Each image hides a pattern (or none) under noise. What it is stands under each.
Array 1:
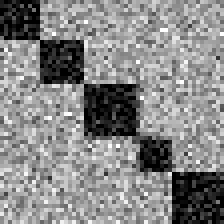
blocks along the diagonal
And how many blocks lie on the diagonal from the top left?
5
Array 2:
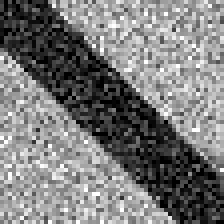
a diagonal band
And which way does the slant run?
top left to bottom right
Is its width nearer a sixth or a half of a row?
a half
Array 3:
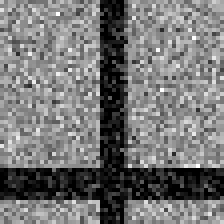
bands of rows crossing bands of columns
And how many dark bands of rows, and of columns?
1 and 1
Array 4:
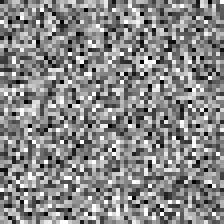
only noise
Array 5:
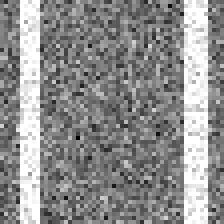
bands of columns
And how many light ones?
2
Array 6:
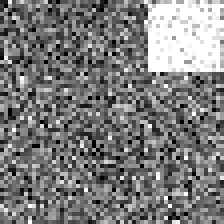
one block
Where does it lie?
top right
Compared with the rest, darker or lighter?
lighter
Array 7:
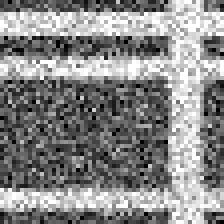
bands of rows crossing bands of columns
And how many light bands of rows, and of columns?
3 and 1
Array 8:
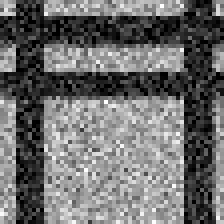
bands of rows crossing bands of columns
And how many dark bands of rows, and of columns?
2 and 2
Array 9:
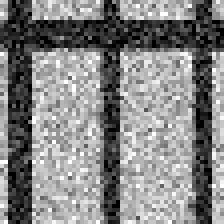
bands of rows crossing bands of columns
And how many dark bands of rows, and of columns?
1 and 3
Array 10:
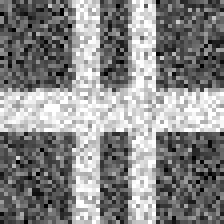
bands of rows crossing bands of columns
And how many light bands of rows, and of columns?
1 and 2
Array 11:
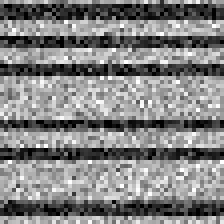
bands of rows
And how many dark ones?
6
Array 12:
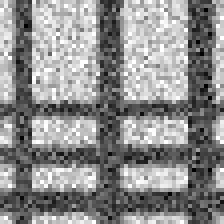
bands of rows crossing bands of columns
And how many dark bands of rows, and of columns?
3 and 3
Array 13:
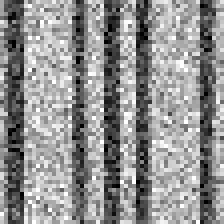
bands of columns
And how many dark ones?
5
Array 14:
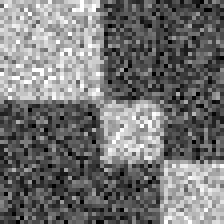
blocks along the diagonal
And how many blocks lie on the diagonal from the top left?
3
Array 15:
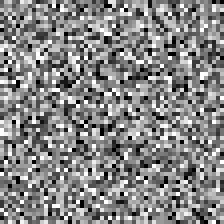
only noise
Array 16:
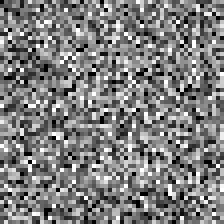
only noise
